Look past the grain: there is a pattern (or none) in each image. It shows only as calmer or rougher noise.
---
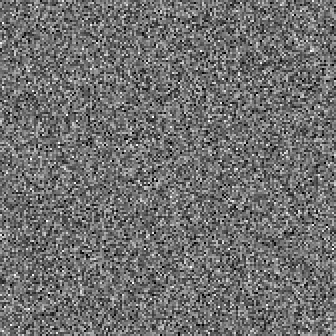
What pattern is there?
only noise
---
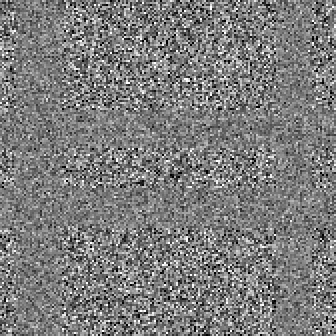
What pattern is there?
bands of rows crossing bands of columns
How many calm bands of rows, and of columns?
2 and 2
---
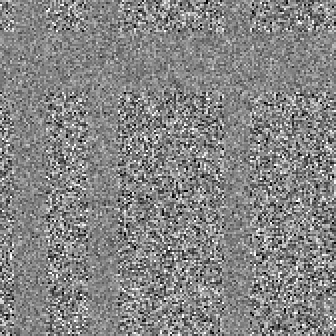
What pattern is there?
bands of rows crossing bands of columns
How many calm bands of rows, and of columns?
1 and 3
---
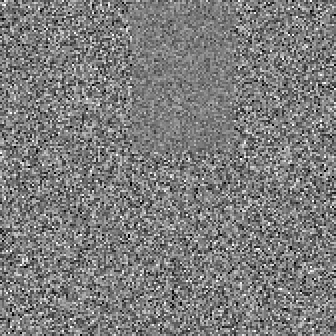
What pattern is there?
one block
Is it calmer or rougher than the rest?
calmer
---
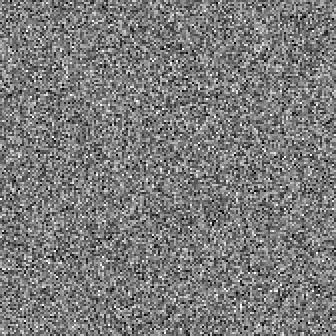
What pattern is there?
only noise
